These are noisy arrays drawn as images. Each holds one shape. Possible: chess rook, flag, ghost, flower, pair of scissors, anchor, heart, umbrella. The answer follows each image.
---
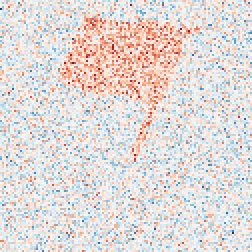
flag
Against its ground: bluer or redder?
redder
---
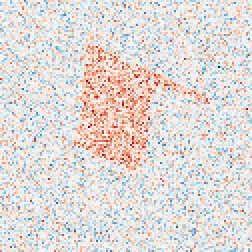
flag
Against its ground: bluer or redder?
redder
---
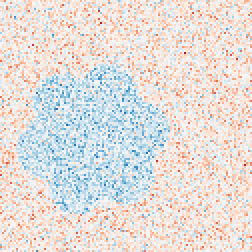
flower
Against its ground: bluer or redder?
bluer
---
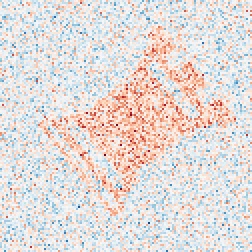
chess rook
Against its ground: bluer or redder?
redder
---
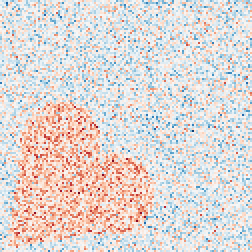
heart
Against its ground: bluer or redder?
redder
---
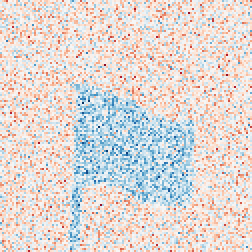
flag
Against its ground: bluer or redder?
bluer
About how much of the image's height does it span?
two thirds
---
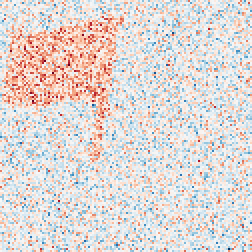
flag
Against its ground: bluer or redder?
redder
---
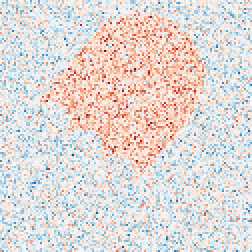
ghost
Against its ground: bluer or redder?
redder
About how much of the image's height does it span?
two thirds
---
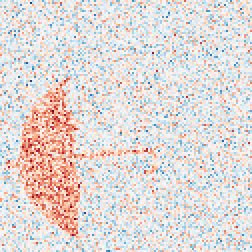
umbrella
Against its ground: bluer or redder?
redder
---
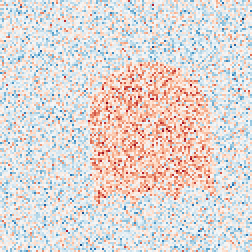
ghost
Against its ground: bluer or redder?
redder
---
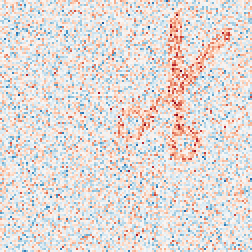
pair of scissors
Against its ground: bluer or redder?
redder
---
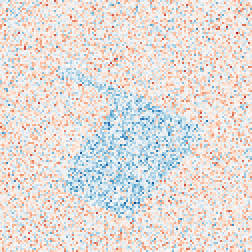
flag
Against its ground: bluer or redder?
bluer
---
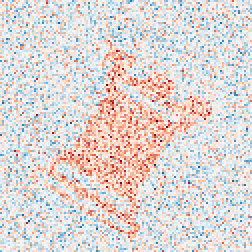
chess rook
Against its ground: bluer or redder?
redder
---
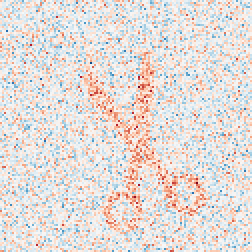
pair of scissors
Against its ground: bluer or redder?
redder
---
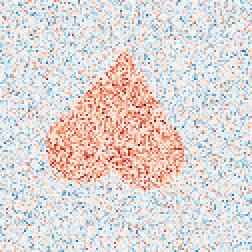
heart
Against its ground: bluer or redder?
redder
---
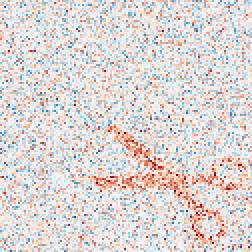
pair of scissors
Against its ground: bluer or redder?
redder
